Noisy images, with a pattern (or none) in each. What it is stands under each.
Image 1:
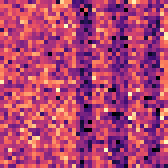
bands of columns
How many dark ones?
3
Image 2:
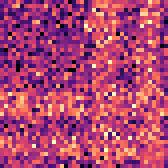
bands of rows crossing bands of columns
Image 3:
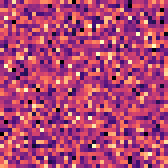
only noise
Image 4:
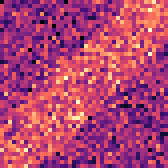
a diagonal band
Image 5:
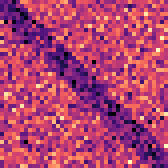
a diagonal band
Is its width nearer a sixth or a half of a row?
a sixth
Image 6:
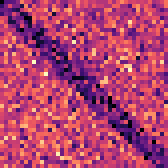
a diagonal band
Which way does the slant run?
top left to bottom right
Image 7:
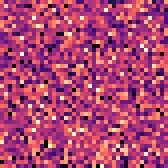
only noise
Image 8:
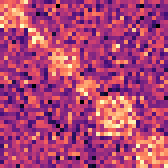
blocks along the diagonal
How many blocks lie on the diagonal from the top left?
6
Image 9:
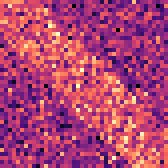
a diagonal band
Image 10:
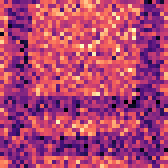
bands of rows crossing bands of columns
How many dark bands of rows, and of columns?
2 and 2
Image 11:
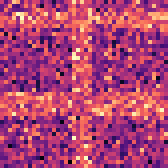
bands of rows crossing bands of columns
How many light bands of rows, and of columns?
2 and 1
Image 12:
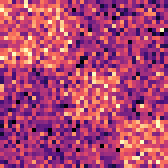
blocks along the diagonal
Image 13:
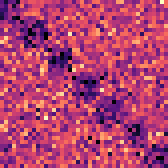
blocks along the diagonal
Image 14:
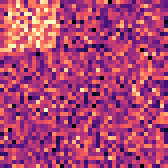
one block
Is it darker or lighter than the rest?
lighter
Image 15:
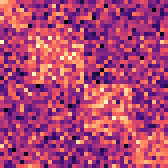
blocks along the diagonal
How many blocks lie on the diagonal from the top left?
4
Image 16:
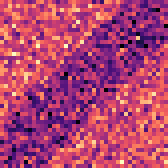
a diagonal band
